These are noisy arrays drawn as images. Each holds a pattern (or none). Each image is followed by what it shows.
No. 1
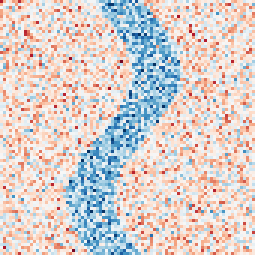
a wavy band
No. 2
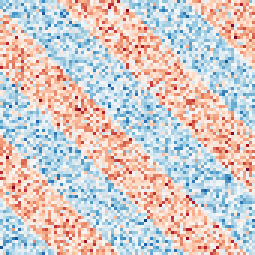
diagonal stripes
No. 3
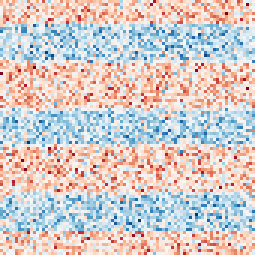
horizontal stripes
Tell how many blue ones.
3
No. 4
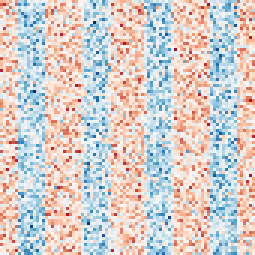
vertical stripes
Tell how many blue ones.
4
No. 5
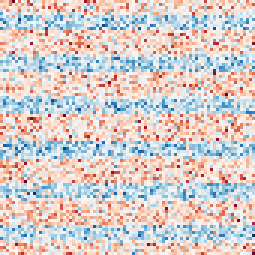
horizontal stripes
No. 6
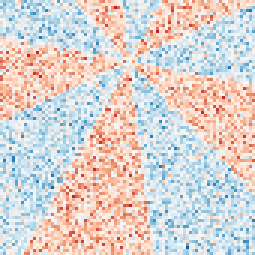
spokes from one point
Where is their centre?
top middle
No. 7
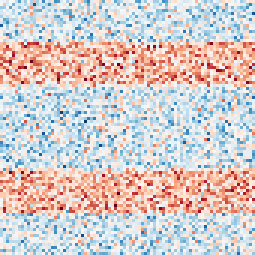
horizontal stripes
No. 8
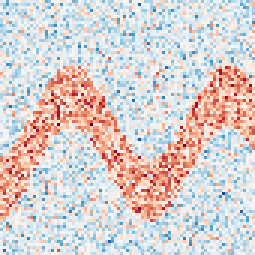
a wavy band
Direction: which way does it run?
left to right
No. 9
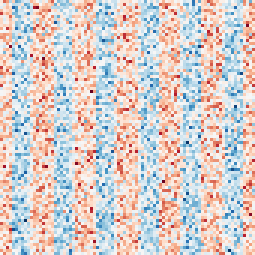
vertical stripes
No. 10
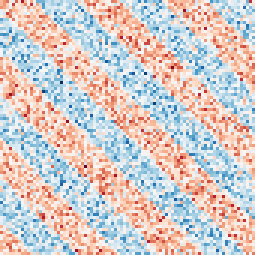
diagonal stripes
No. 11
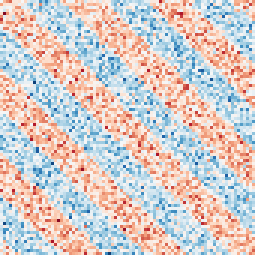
diagonal stripes
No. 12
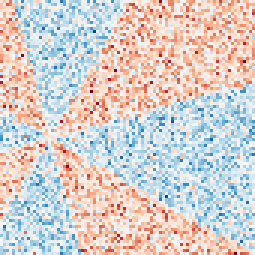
spokes from one point
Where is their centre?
middle left
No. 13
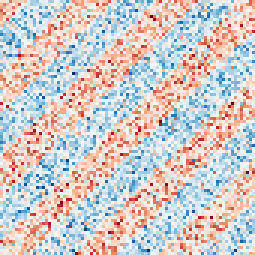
diagonal stripes
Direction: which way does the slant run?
bottom left to top right
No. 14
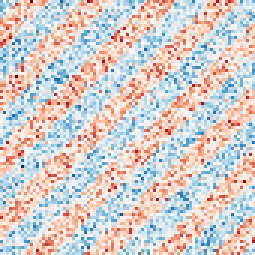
diagonal stripes
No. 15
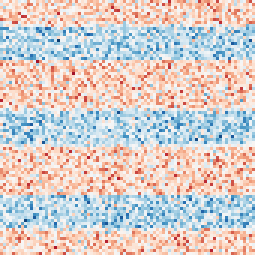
horizontal stripes
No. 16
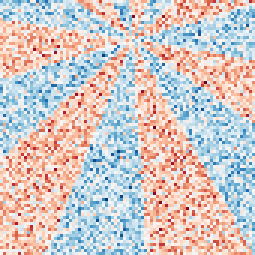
spokes from one point
